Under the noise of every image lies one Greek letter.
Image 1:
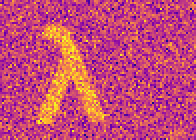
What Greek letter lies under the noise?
lambda
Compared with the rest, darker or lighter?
lighter
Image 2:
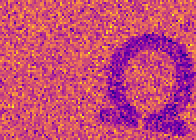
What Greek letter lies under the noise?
omega
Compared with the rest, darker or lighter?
darker
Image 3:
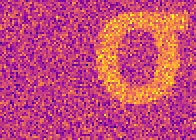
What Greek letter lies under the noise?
sigma
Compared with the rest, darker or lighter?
lighter
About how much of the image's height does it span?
two thirds
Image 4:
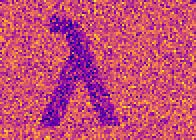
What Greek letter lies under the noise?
lambda
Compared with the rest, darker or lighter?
darker
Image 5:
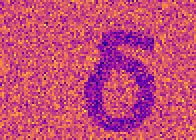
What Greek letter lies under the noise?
delta
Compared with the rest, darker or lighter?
darker
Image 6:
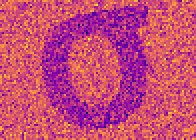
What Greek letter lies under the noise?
sigma
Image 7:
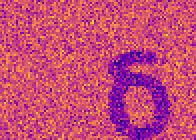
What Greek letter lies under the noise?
delta
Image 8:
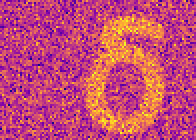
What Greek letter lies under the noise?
delta
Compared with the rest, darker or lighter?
lighter
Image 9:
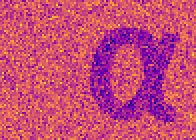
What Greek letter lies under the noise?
alpha
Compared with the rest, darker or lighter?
darker
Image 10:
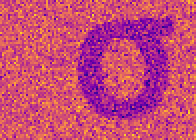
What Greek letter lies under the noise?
sigma
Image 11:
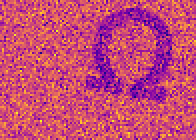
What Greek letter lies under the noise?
omega
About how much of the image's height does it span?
two thirds
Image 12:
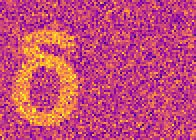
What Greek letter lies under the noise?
delta
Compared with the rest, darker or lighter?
lighter
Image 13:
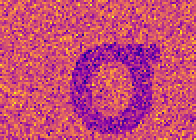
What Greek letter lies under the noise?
sigma
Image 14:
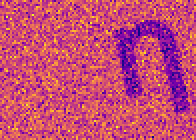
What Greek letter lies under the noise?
eta
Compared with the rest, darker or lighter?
darker
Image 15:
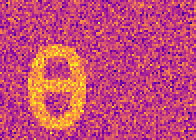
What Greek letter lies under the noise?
theta
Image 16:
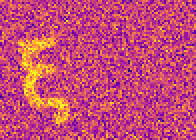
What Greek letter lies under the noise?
xi
